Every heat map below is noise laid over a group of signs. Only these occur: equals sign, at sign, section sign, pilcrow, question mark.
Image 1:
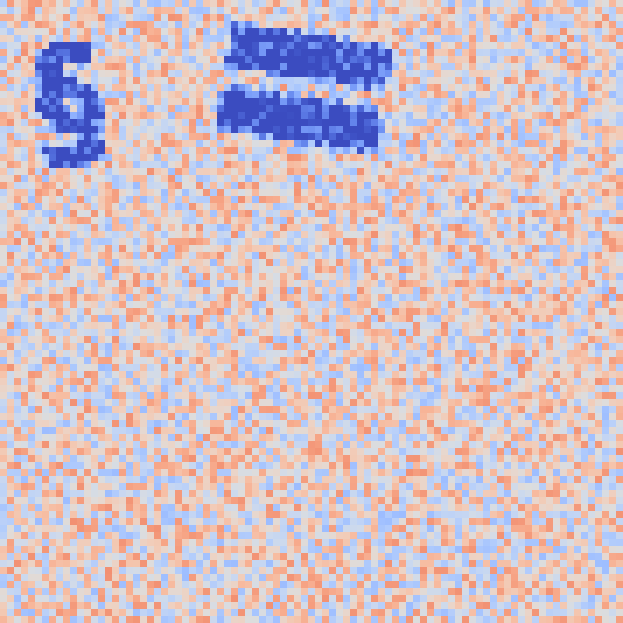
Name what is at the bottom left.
nothing
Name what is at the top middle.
equals sign
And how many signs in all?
2
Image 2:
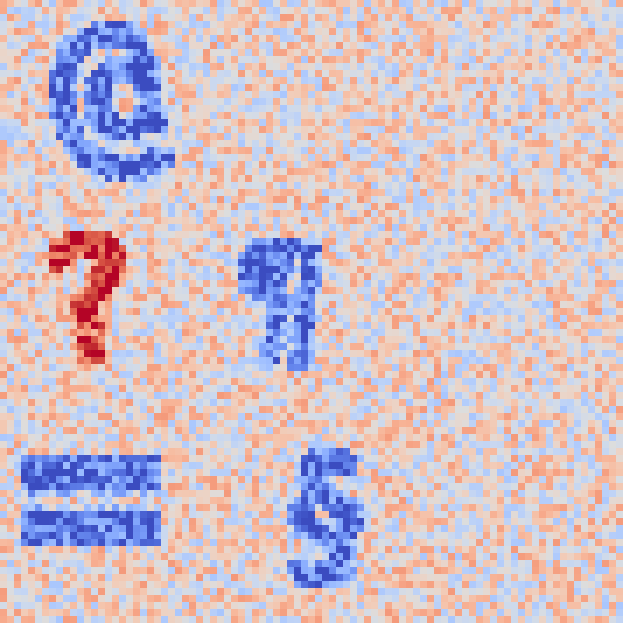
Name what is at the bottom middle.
section sign
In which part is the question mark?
middle left
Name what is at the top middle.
nothing
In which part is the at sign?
top left
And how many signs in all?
5
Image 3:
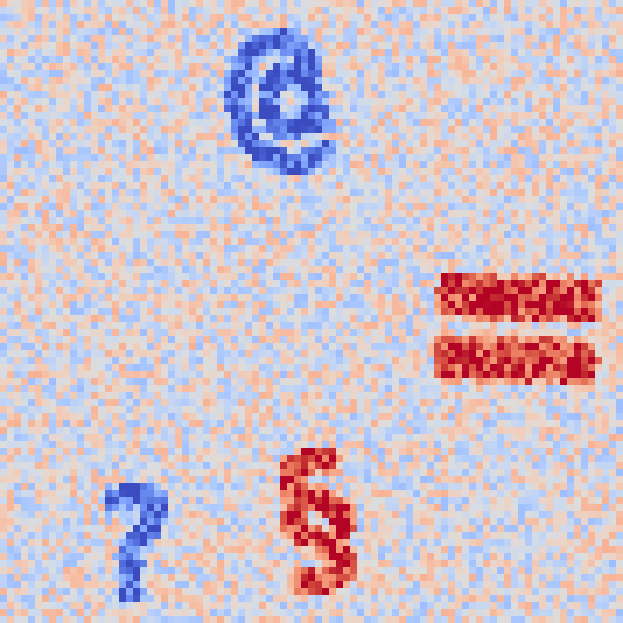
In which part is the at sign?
top middle
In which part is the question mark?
bottom left
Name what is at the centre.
nothing
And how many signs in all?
4
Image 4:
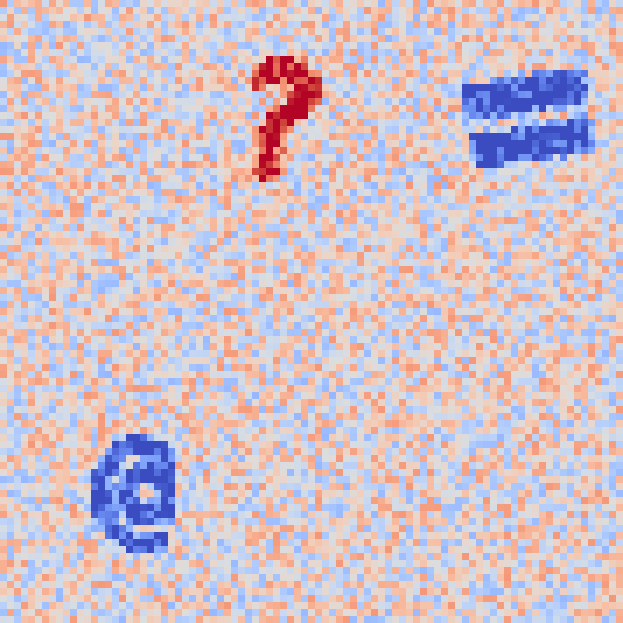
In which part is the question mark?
top middle
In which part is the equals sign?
top right
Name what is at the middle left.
nothing
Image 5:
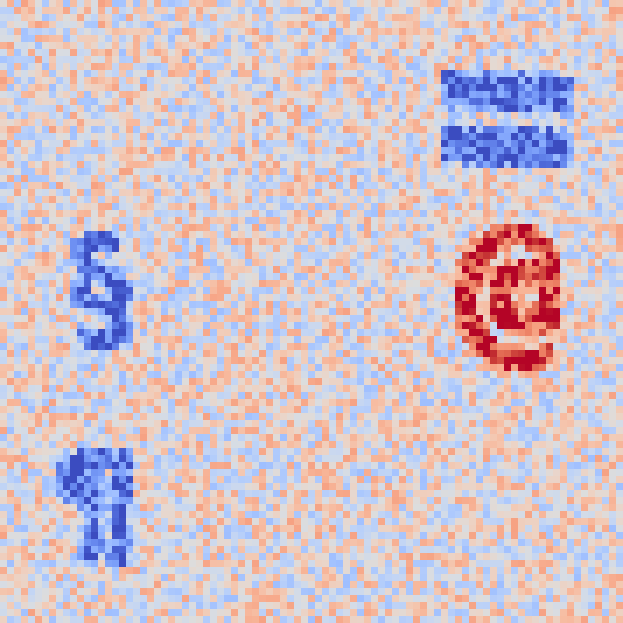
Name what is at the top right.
equals sign
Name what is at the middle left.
section sign
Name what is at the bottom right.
nothing
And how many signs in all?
4
